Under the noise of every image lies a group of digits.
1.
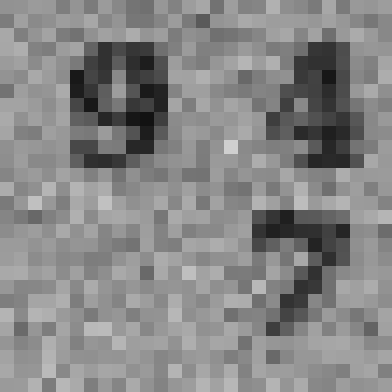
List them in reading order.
top left: 9; top right: 4; bottom right: 7
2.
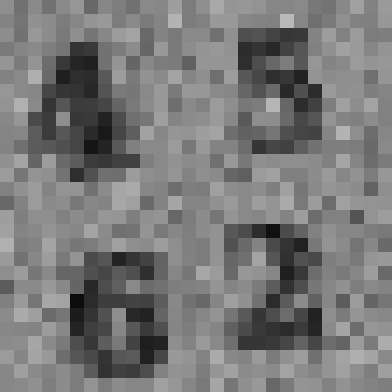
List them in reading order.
top left: 4; top right: 5; bottom left: 6; bottom right: 2
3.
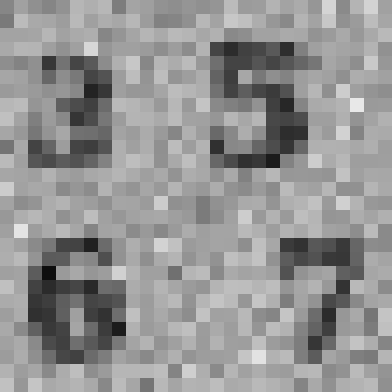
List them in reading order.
top left: 3; top right: 5; bottom left: 6; bottom right: 7
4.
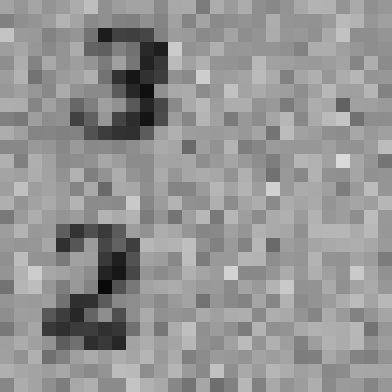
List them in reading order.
top left: 3; bottom left: 2
